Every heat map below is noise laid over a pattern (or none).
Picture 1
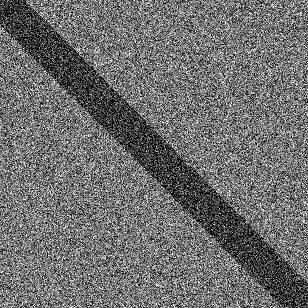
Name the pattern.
a diagonal band
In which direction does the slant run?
top left to bottom right
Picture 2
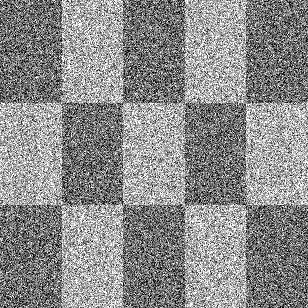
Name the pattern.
a checkerboard
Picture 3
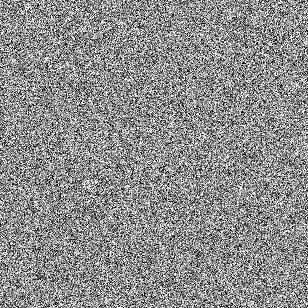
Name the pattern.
only noise
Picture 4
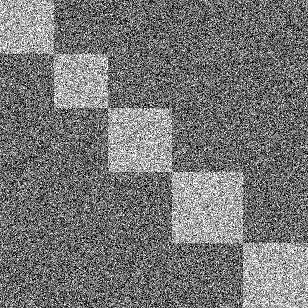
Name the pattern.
blocks along the diagonal
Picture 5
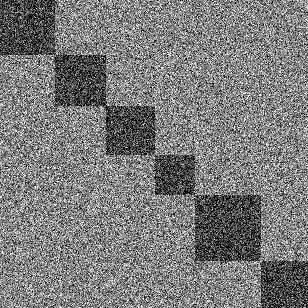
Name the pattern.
blocks along the diagonal
